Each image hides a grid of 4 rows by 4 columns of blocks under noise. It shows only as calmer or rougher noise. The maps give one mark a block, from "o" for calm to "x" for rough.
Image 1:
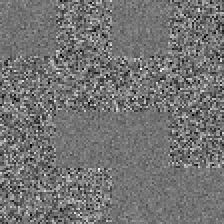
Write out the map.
o x o x
x x x x
x o o x
x x o o
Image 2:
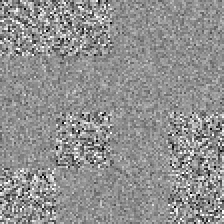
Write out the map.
x x o o
o o o o
o x o x
x o o x
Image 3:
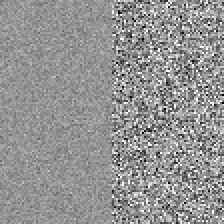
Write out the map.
o o x x
o o x x
o o x x
o o x x
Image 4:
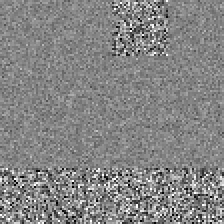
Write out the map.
o o x o
o o o o
o o o o
x x x x
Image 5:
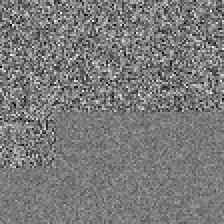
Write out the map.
x x x x
x x x x
x o o o
o o o o
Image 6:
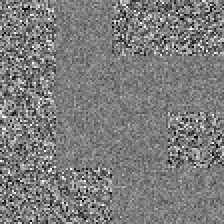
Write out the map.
x o x x
x o o o
x o o x
x x o o
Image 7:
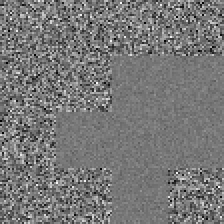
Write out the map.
x x x x
x x o o
x o o o
x x o x
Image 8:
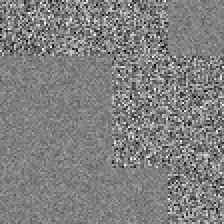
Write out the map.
x x x o
o o x x
o o x x
o o o x
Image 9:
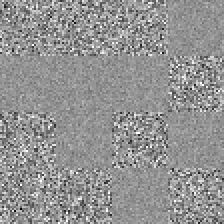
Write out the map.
x x x o
o o o x
x o x o
x x o x
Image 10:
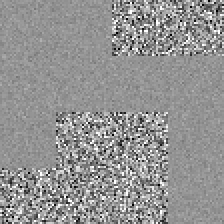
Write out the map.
o o x x
o o o o
o x x o
x x x o
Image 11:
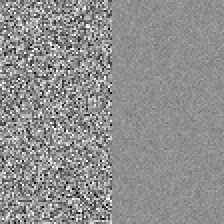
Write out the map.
x x o o
x x o o
x x o o
x x o o
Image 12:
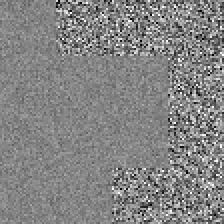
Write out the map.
o x x x
o o o x
o o o x
o o x x
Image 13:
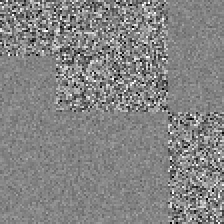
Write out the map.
x x x o
o x x o
o o o x
o o o x
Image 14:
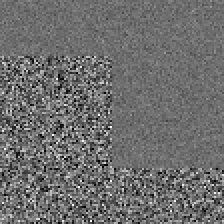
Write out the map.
o o o o
x x o o
x x o o
x x x x
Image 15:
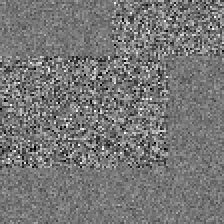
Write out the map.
o o x x
x x x o
x x x o
o o o o
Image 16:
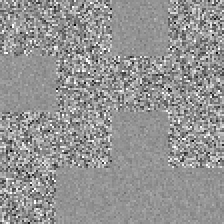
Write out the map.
x x o x
o x x x
x x o x
x o o o
